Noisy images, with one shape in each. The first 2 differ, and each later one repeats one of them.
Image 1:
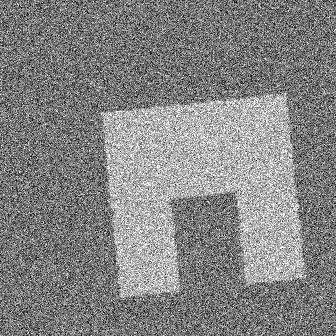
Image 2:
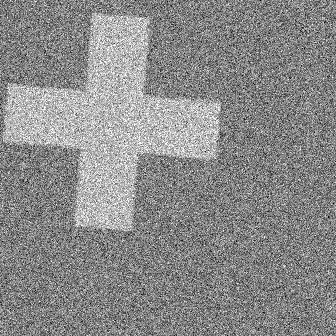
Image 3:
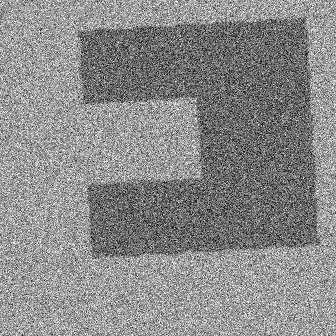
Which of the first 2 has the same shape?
1
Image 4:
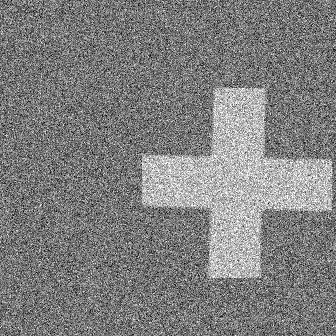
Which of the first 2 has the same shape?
2
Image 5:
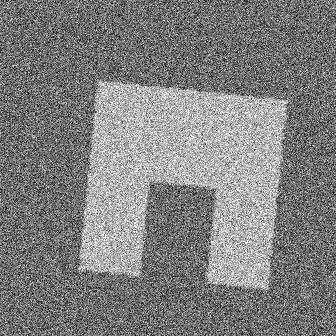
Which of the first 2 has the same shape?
1
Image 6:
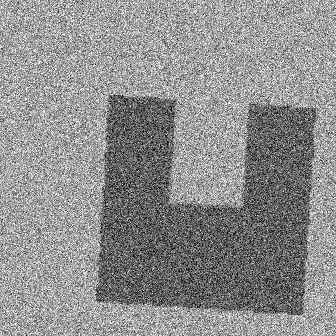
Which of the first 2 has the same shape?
1
